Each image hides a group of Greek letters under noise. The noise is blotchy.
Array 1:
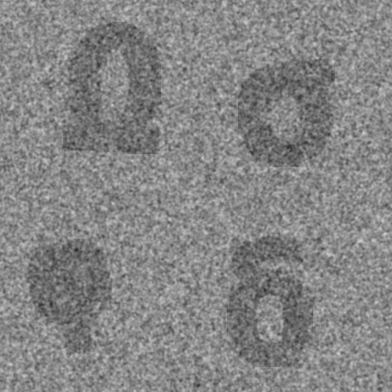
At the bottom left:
phi
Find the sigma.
top right
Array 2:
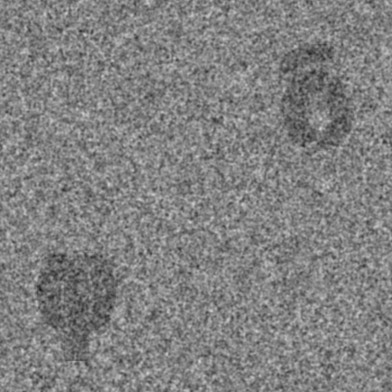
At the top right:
delta
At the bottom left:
phi
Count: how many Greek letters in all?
2
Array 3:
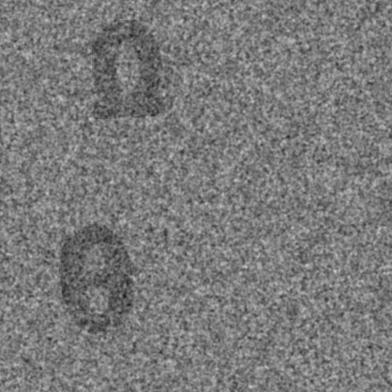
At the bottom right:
nothing
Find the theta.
bottom left
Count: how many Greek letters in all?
2
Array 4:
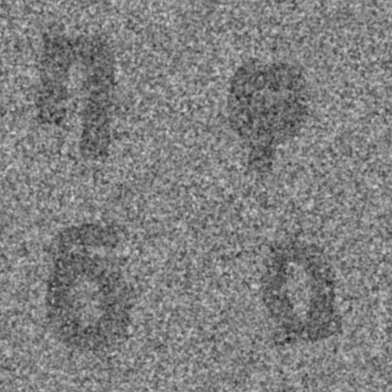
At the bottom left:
delta
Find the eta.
top left
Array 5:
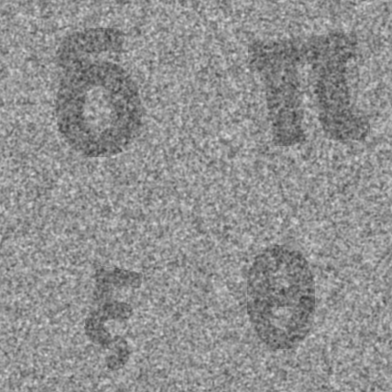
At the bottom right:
theta
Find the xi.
bottom left
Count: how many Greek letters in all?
4
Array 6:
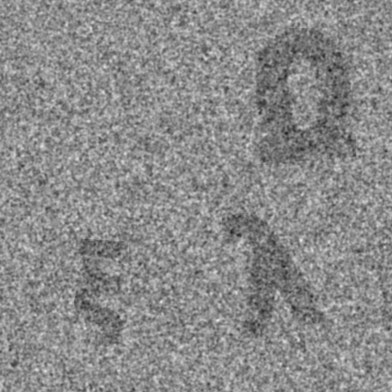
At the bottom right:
lambda
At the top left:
nothing
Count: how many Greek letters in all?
3
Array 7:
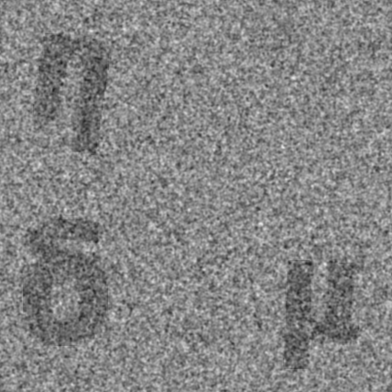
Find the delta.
bottom left
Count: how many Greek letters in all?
3
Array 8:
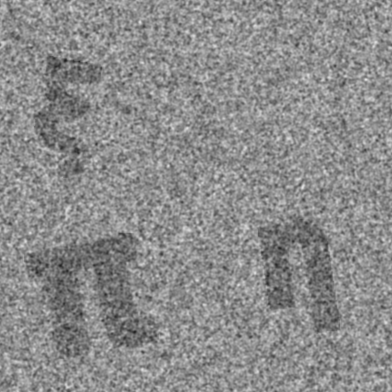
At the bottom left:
pi
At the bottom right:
eta
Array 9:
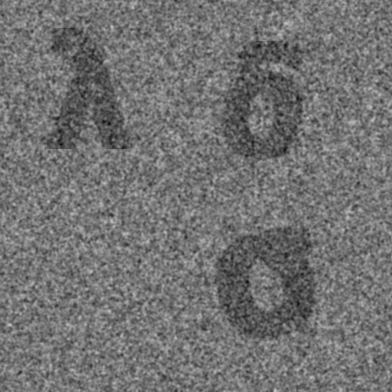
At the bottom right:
sigma
